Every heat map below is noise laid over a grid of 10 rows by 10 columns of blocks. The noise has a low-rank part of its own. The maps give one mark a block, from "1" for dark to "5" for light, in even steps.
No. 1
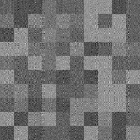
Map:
2113225512
3143435252
1524325552
5533241243
3253525522
5222121535
3425223552
2313144553
5145241412
1512215314
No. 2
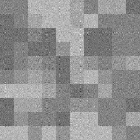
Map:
2255542441
1245545222
1121551122
1211351122
1232143234
2343145322
5554212422
1442233221
1322155224
5535355532
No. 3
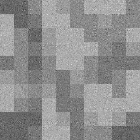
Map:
1135435553
5125533433
5314553335
5324555324
2313553222
4323243235
5434235535
5325225555
1115424542
1125523311
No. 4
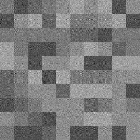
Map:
3123454514
1452533451
3333322133
5311345423
5414451155
2351533344
2344255541
1234442343
4321445544
3112411414
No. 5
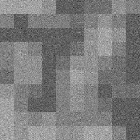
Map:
5554112243
3133323431
1111114541
3431124531
3441244321
2441354221
4321343122
5311343211
5434333311
5455445531
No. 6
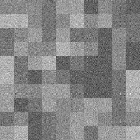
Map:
3332441321
5532353422
2342422132
2433543131
5245121131
5213211125
4334421125
4124334424
2312344323
4512342445
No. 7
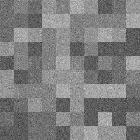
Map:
2324354124
2215533335
2543434541
4313413111
1323531325
4124442123
4333545552
1243141111
2122431513
1122145441
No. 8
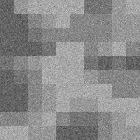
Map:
1455552245
1134533344
1123333344
1112553453
2345552121
1235554333
1134555533
1134544555
3345322345
5544111344
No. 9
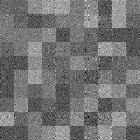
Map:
2245534153
3212335252
3334132111
2352322541
1142243122
1353221324
1323123542
2412134124
5231241353
1134513531
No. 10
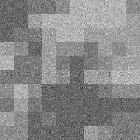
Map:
1122355553
1145555554
1224554444
4314332434
5224212344
2224314455
3531111233
2421111111
4312111122
3311114322
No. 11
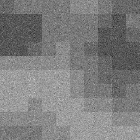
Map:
2333344322
1113333213
1113333112
1123432111
4444433211
5555543222
5555543323
5545554433
4444555544
3334455555
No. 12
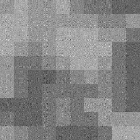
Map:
4544532211
5544444334
5544555442
5434555521
4223455421
4211234321
4212222321
1112324421
2112322444
4322111255
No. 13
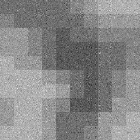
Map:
2222234555
3222223444
4432122333
4432111223
5442111223
5554321234
5555421234
4554311244
4554222445
5554223455
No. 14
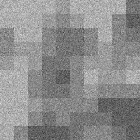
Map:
5555455552
5554345531
3553223532
3443223433
4542234434
5532135445
5532234333
5543333111
5532322211
5311123321
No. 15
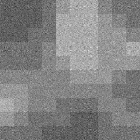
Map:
1112455322
1112555432
1122555443
2223555445
2223455444
3333344432
4433333322
5433222332
4322211233
2221111222
